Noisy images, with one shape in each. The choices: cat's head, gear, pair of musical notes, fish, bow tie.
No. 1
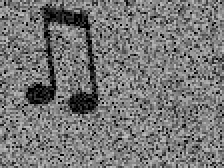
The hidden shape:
pair of musical notes
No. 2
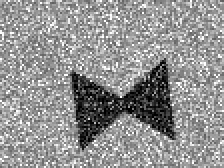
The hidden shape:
bow tie
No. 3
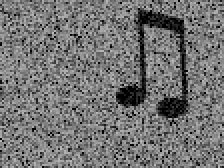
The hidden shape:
pair of musical notes
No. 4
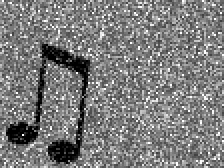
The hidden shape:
pair of musical notes
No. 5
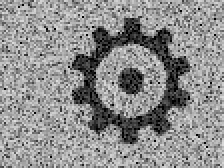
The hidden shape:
gear
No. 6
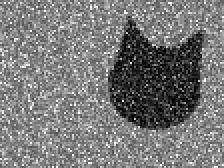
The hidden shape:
cat's head
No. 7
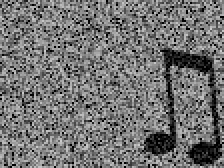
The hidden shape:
pair of musical notes
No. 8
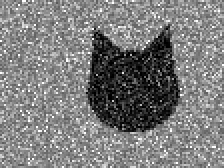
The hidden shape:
cat's head
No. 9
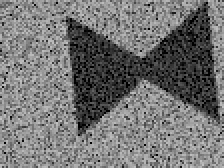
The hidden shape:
bow tie
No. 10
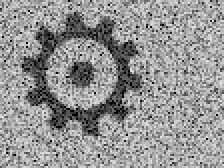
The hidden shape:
gear
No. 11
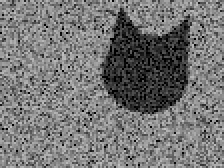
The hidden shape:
cat's head
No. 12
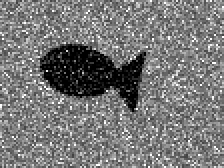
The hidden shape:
fish
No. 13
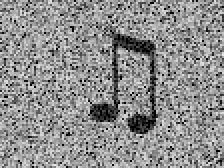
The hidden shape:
pair of musical notes
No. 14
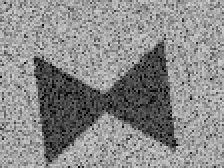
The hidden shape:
bow tie
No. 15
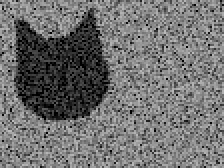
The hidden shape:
cat's head
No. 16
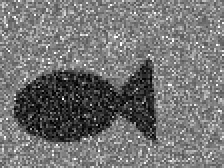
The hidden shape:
fish
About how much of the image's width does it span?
two thirds
